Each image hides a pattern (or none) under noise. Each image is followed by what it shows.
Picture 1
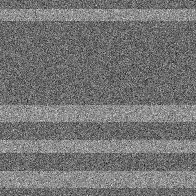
bands of rows
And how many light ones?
4
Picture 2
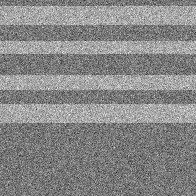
bands of rows
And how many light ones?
4
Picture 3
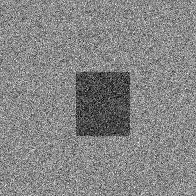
one block
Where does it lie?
centre
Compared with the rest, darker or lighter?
darker
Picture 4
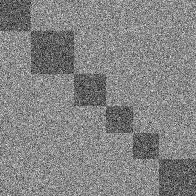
blocks along the diagonal
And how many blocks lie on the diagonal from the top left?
6
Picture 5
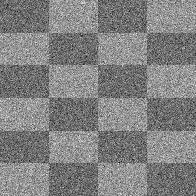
a checkerboard
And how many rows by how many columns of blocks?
6 by 4
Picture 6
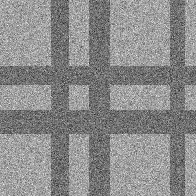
bands of rows crossing bands of columns
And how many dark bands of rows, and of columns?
2 and 3
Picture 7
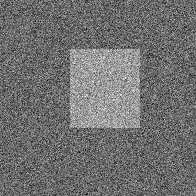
one block
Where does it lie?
centre
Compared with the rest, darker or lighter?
lighter
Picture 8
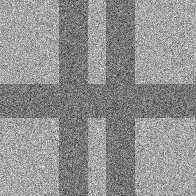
bands of rows crossing bands of columns
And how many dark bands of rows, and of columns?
1 and 2
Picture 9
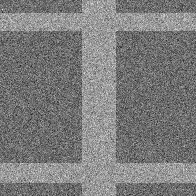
bands of rows crossing bands of columns
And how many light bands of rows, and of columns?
2 and 1
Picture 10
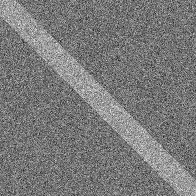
a diagonal band
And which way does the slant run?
top left to bottom right
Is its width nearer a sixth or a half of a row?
a sixth
